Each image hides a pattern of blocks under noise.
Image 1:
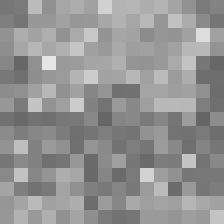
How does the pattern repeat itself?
left and right mirror each other
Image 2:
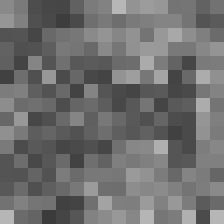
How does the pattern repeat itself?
top and bottom mirror each other
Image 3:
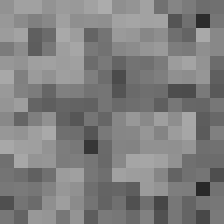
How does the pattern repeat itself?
mirrored about the diagonal from the top left
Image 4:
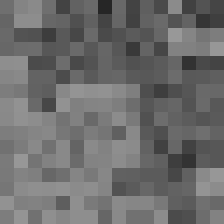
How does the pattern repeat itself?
mirrored about the diagonal from the bottom left
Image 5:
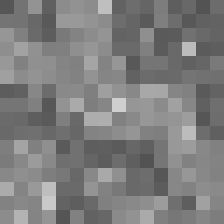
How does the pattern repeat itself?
no symmetry
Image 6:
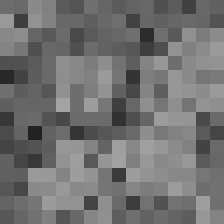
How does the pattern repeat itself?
mirrored about the diagonal from the top left
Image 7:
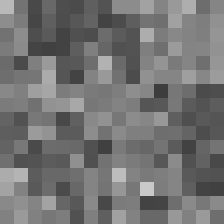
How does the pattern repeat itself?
mirrored about the diagonal from the bottom left
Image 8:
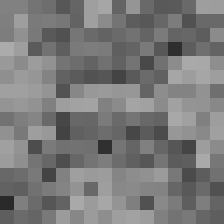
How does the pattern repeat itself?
left and right mirror each other
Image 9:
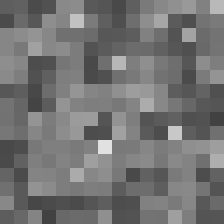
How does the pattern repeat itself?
mirrored about the diagonal from the bottom left
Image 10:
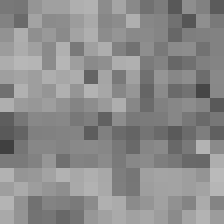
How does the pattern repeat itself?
no symmetry
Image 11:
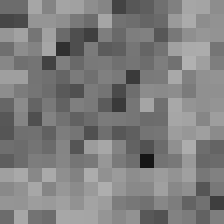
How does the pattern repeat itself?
mirrored about the diagonal from the top left
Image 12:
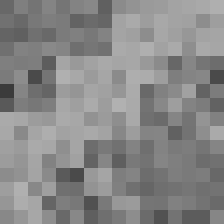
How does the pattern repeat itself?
mirrored about the diagonal from the top left
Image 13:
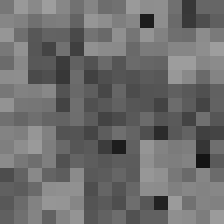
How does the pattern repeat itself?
mirrored about the diagonal from the top left
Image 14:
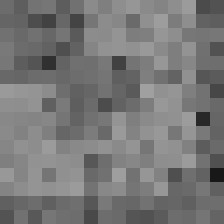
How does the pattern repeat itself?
mirrored about the diagonal from the top left
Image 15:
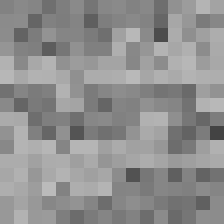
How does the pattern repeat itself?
the same after a half turn
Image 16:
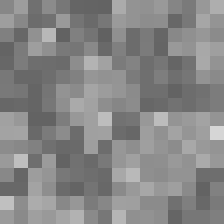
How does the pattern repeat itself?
mirrored about the diagonal from the top left
